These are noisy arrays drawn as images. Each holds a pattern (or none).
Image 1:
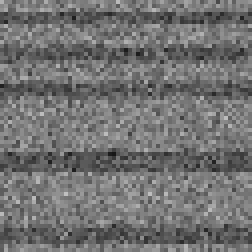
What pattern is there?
bands of rows
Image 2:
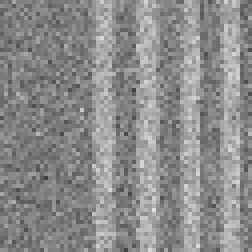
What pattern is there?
bands of columns
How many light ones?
4
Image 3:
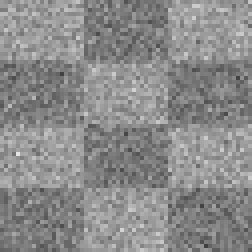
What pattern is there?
a checkerboard
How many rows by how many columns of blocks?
4 by 3
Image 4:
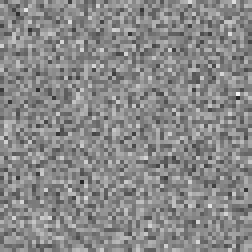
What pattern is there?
only noise
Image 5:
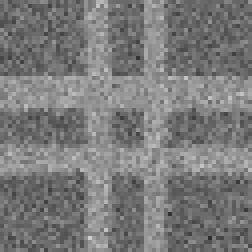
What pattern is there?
bands of rows crossing bands of columns
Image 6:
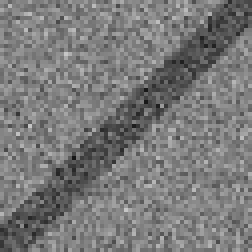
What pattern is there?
a diagonal band
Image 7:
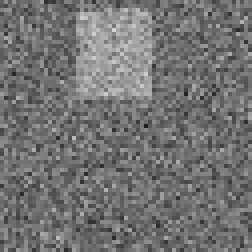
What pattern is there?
one block
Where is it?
top middle
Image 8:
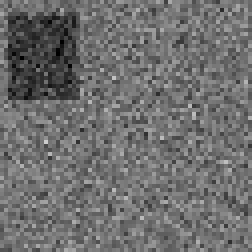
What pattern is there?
one block
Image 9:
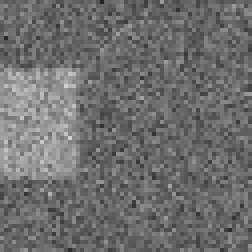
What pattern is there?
one block
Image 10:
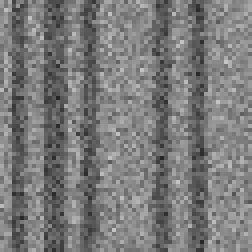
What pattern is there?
bands of columns
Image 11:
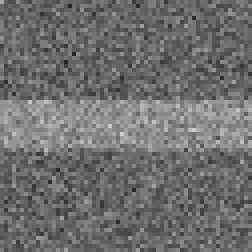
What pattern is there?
one band of rows
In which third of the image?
middle
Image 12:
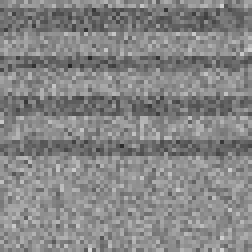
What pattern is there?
bands of rows
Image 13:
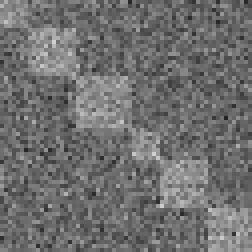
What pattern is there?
blocks along the diagonal
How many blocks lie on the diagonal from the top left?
6
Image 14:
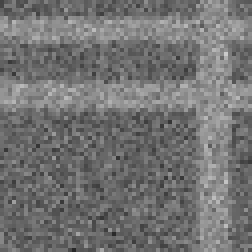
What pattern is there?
bands of rows crossing bands of columns
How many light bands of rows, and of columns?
2 and 1
